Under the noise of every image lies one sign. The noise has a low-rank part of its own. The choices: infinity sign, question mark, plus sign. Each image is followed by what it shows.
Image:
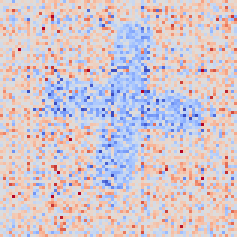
blue plus sign
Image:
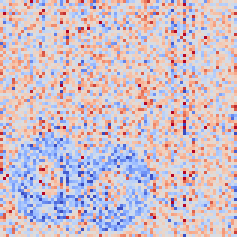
blue infinity sign
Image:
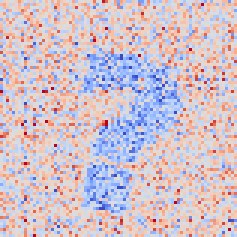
blue question mark
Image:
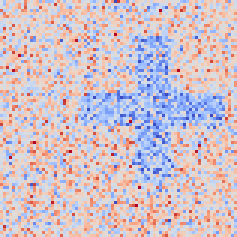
blue plus sign
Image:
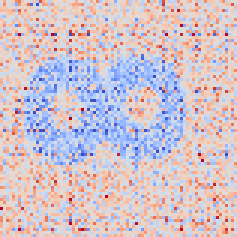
blue infinity sign
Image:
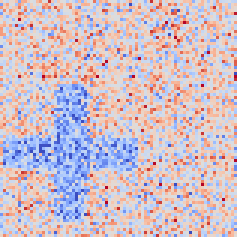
blue plus sign
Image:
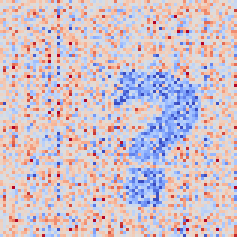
blue question mark
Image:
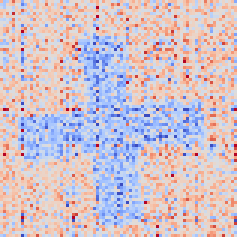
blue plus sign
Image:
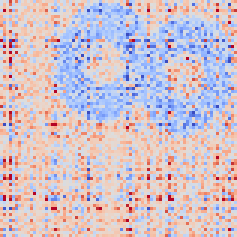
blue infinity sign
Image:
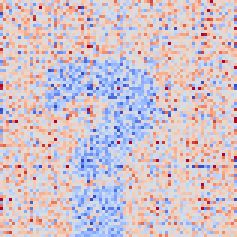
blue question mark
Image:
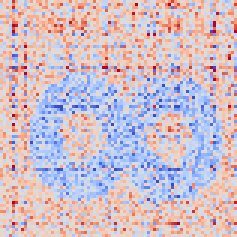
blue infinity sign
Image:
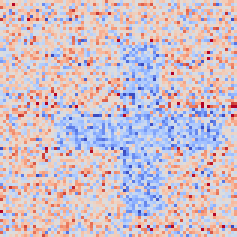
blue plus sign
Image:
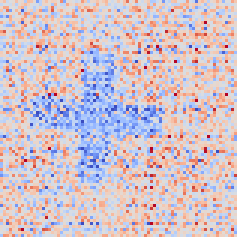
blue plus sign
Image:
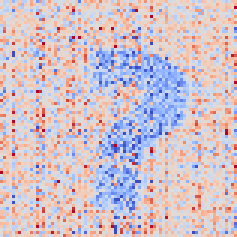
blue question mark
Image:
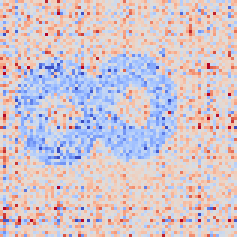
blue infinity sign
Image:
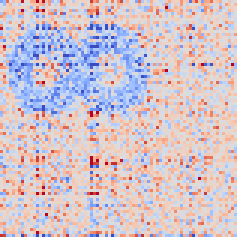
blue infinity sign
